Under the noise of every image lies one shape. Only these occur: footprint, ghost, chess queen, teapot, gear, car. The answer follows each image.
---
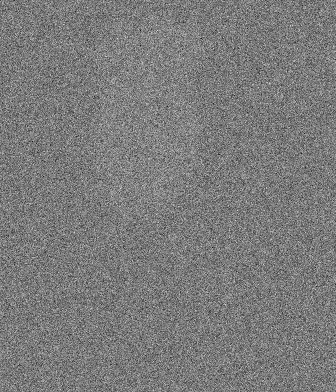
footprint
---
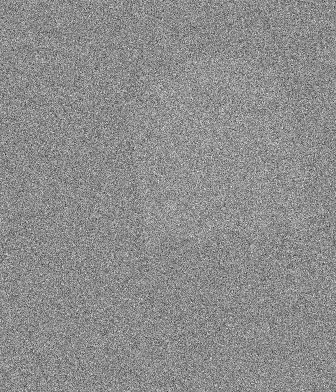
ghost
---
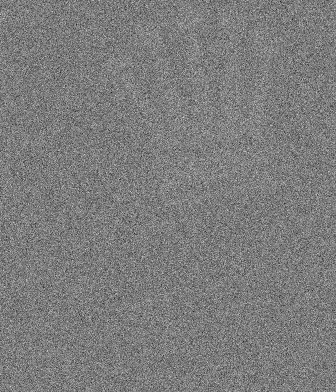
chess queen
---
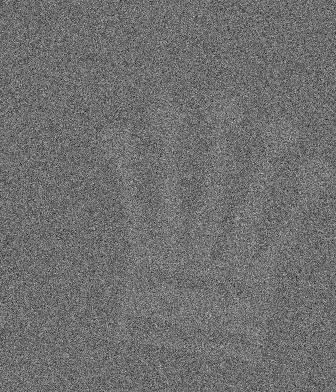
chess queen
